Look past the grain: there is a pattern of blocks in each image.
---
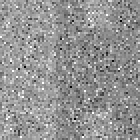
top and bottom mirror each other
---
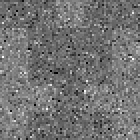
left and right mirror each other
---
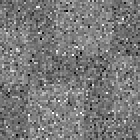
the same after a half turn
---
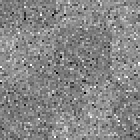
mirrored about the diagonal from the bottom left
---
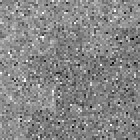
mirrored about the diagonal from the top left
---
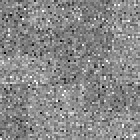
no symmetry
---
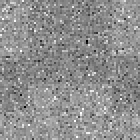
left and right mirror each other
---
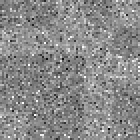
mirrored about the diagonal from the bottom left
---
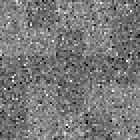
the same after a half turn
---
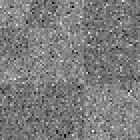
mirrored about the diagonal from the top left
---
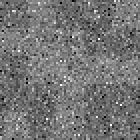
mirrored about the diagonal from the top left
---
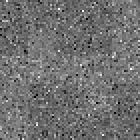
the same after a half turn
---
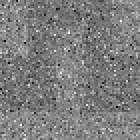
left and right mirror each other
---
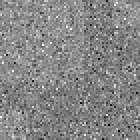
mirrored about the diagonal from the top left
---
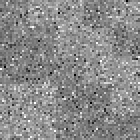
mirrored about the diagonal from the bottom left
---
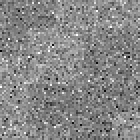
mirrored about the diagonal from the top left
